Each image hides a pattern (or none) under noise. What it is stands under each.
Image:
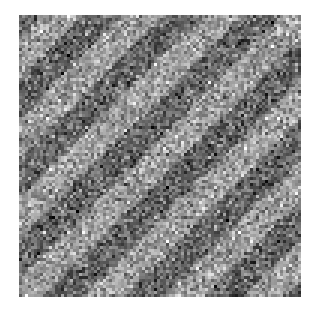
diagonal stripes
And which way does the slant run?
bottom left to top right
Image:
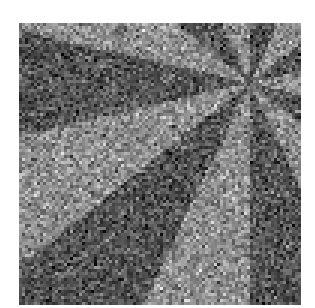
spokes from one point
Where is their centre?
top right
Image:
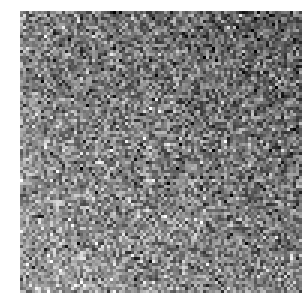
a smooth slope
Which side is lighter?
bottom left
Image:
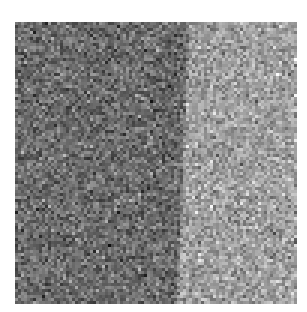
a sharp edge
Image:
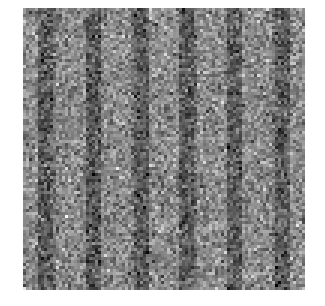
vertical stripes
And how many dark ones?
6
